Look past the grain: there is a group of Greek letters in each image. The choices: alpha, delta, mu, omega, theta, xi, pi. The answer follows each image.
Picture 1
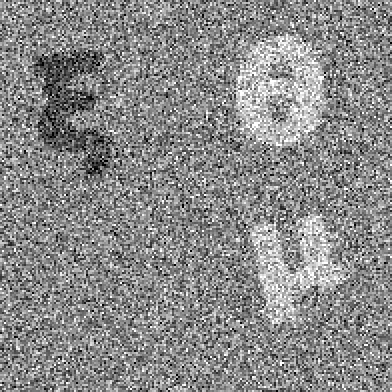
top left: dark xi; top right: light theta; bottom right: light mu
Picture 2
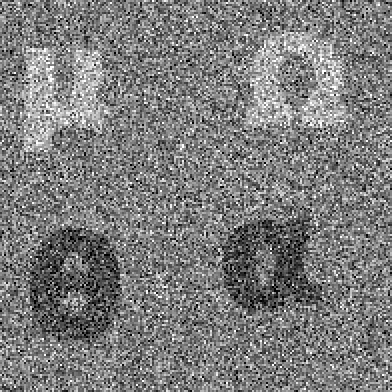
top left: light mu; top right: light omega; bottom left: dark theta; bottom right: dark alpha
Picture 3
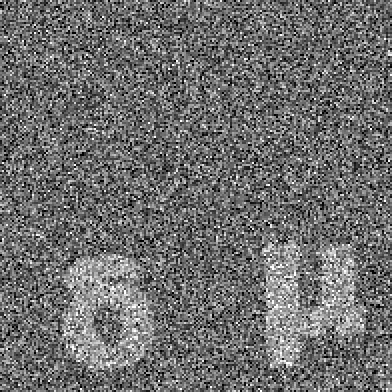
bottom left: light delta; bottom right: light mu
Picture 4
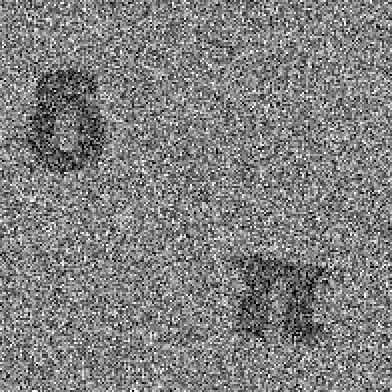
top left: dark delta; bottom right: dark pi
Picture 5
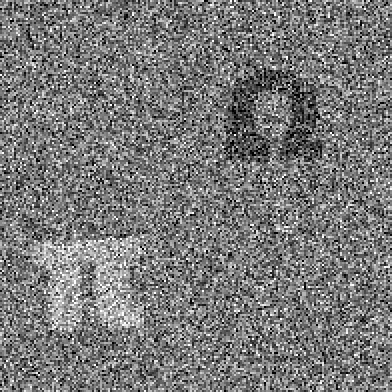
top right: dark omega; bottom left: light pi
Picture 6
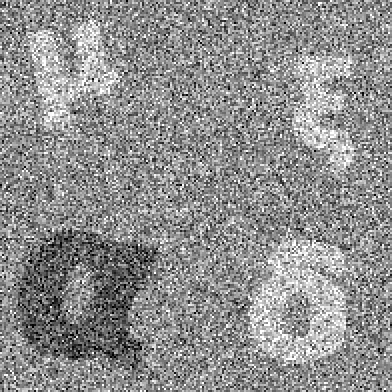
top left: light mu; top right: light xi; bottom left: dark alpha; bottom right: light delta
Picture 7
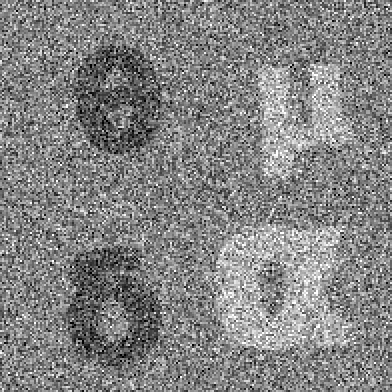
top left: dark theta; top right: light mu; bottom left: dark delta; bottom right: light alpha
